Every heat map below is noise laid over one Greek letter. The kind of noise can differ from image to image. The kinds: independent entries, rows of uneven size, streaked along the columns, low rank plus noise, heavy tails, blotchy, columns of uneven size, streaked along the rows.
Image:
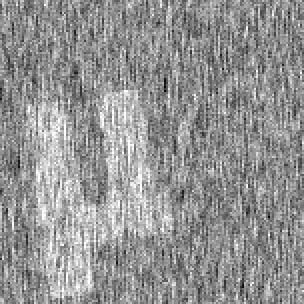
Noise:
streaked along the columns
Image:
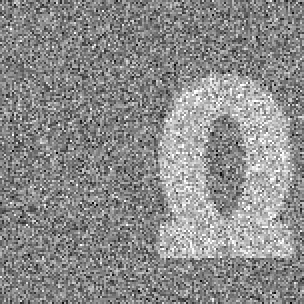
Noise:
independent entries
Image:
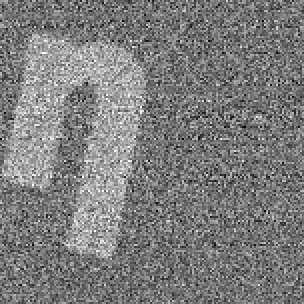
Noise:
rows of uneven size
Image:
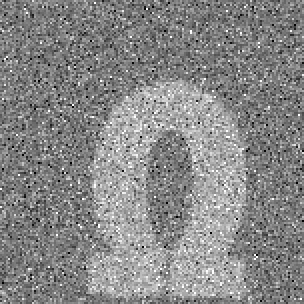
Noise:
heavy tails
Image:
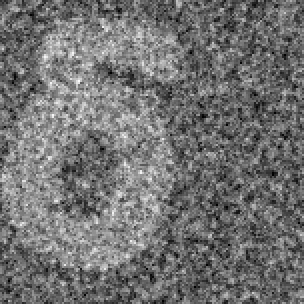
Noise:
blotchy
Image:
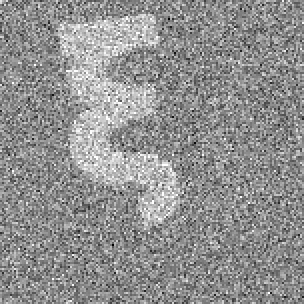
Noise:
independent entries
